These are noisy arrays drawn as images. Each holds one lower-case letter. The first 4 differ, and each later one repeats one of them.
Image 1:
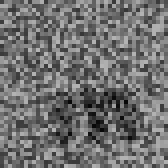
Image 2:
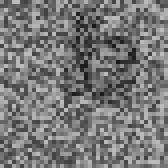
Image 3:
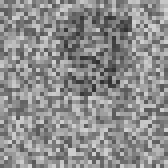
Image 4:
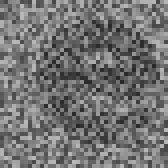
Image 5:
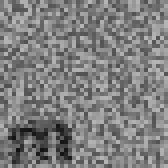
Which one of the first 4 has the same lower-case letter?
1
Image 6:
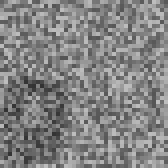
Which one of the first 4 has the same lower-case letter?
3
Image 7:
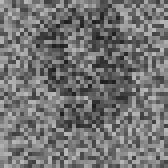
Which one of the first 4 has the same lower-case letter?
3
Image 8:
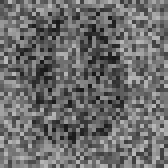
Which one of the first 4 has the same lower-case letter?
3
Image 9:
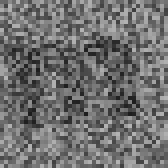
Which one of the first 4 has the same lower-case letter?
1
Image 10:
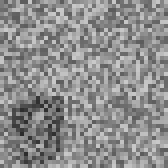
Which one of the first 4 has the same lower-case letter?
3
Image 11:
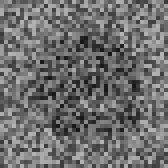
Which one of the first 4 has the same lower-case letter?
4
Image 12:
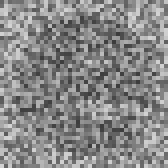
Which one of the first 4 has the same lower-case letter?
4
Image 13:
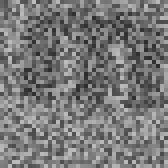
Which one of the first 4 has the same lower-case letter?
1
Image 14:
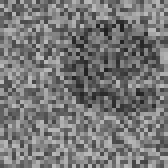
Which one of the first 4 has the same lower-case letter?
4
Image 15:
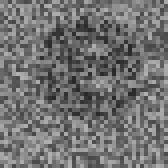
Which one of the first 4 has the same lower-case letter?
4
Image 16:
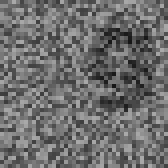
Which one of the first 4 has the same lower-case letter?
3
